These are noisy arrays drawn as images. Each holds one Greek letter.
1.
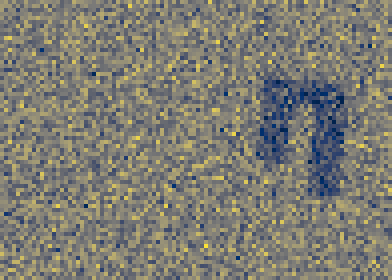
eta
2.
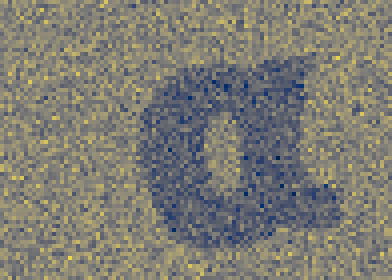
alpha
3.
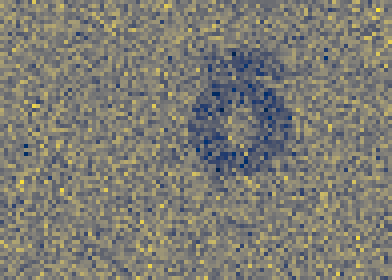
delta
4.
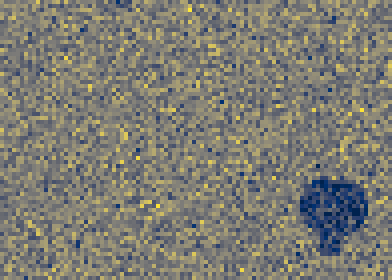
phi
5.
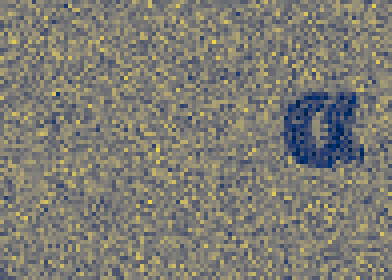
alpha
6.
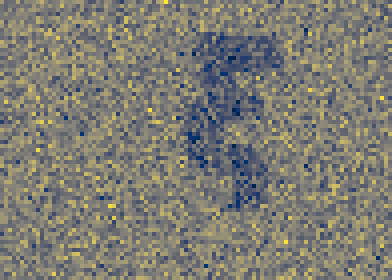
xi
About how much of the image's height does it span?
two thirds
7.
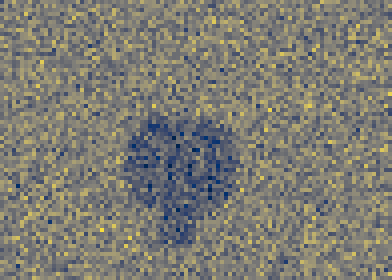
phi
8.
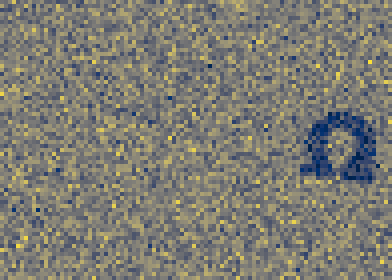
omega
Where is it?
middle right
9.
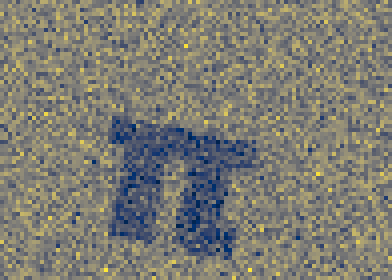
pi
